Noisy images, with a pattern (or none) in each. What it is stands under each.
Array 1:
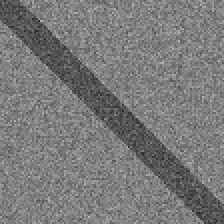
a diagonal band
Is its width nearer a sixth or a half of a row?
a sixth
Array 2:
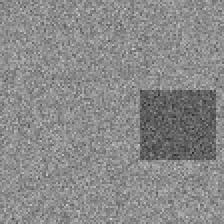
one block
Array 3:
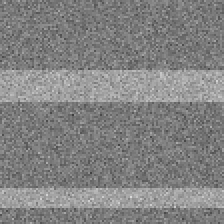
bands of rows
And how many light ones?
2
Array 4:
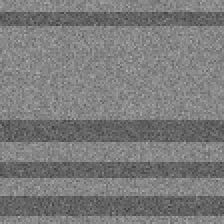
bands of rows
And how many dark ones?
4
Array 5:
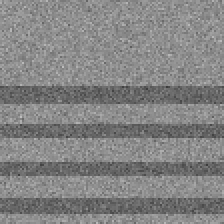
bands of rows
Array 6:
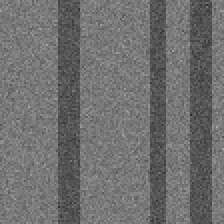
bands of columns
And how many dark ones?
3
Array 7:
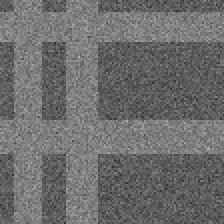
bands of rows crossing bands of columns
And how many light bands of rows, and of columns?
2 and 2
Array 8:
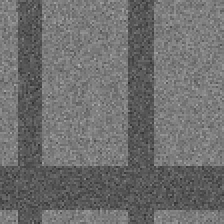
bands of rows crossing bands of columns
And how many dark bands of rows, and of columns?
1 and 2
